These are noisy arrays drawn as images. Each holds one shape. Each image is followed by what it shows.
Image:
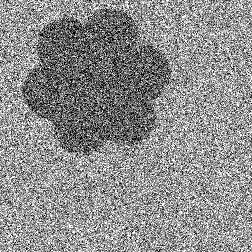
flower
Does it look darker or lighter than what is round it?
darker
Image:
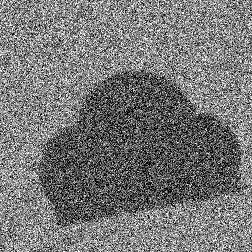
cloud
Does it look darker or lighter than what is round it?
darker
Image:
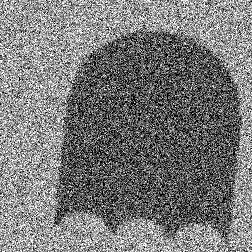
ghost
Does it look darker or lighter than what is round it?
darker
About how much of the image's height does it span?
nearly all
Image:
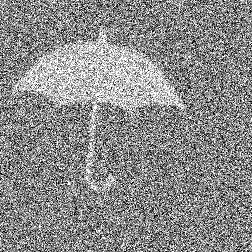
umbrella
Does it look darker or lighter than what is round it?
lighter
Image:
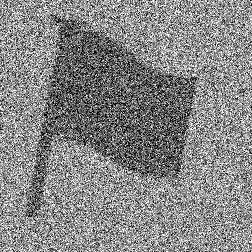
flag
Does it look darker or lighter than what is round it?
darker
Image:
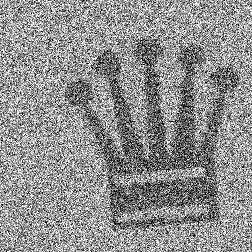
chess queen
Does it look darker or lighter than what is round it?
darker
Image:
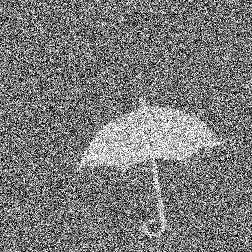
umbrella
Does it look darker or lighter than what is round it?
lighter
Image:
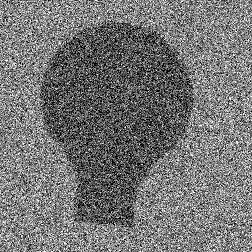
light bulb
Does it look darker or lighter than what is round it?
darker
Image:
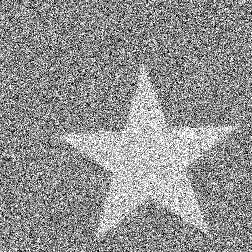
star
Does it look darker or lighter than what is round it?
lighter
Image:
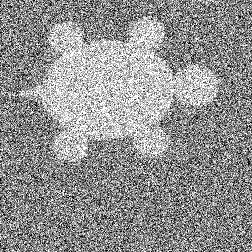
turtle
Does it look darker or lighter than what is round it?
lighter
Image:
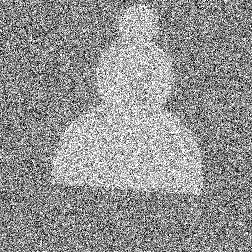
chess pawn
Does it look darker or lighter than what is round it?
lighter
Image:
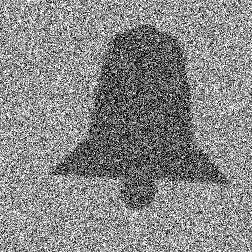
bell
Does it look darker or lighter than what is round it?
darker
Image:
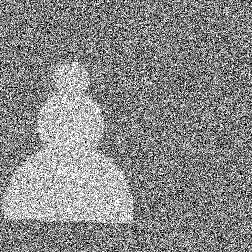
chess pawn
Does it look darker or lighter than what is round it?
lighter
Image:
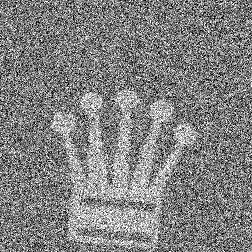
chess queen
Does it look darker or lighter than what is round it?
lighter
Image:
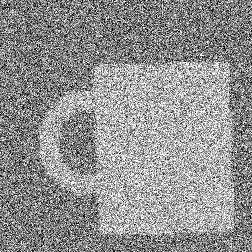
cup
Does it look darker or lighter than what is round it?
lighter
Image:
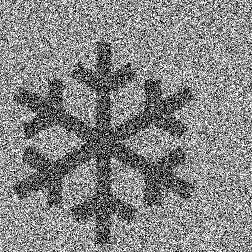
snowflake
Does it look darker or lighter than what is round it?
darker
